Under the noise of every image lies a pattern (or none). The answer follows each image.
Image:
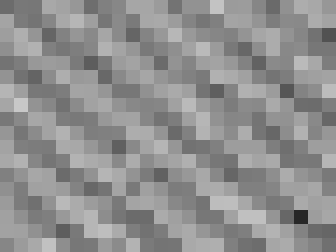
diagonal stripes
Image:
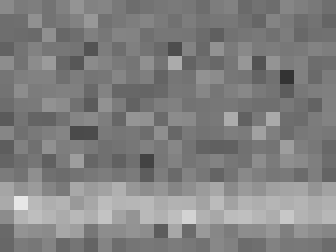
one horizontal stripe
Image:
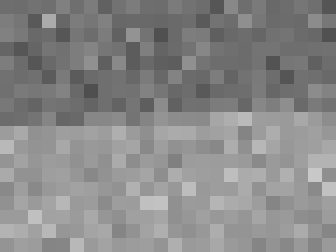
a sharp edge
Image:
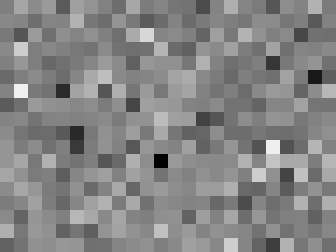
only noise
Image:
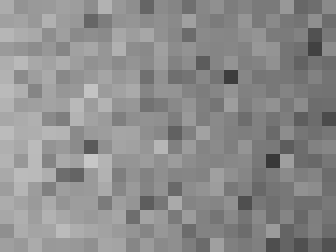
a smooth slope
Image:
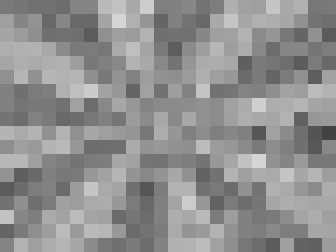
spokes from one point
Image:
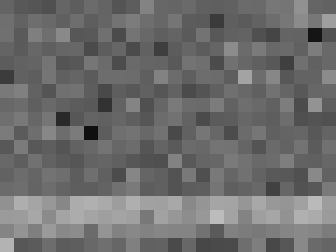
one horizontal stripe
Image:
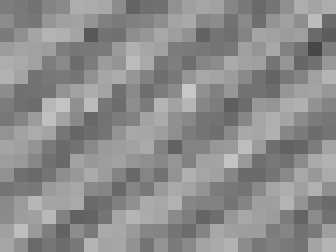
diagonal stripes
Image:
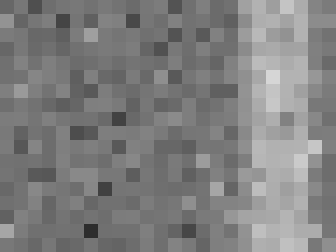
one vertical stripe
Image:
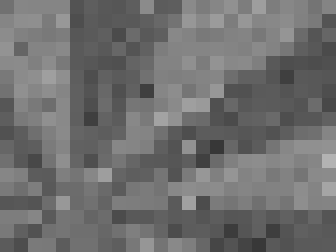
spokes from one point
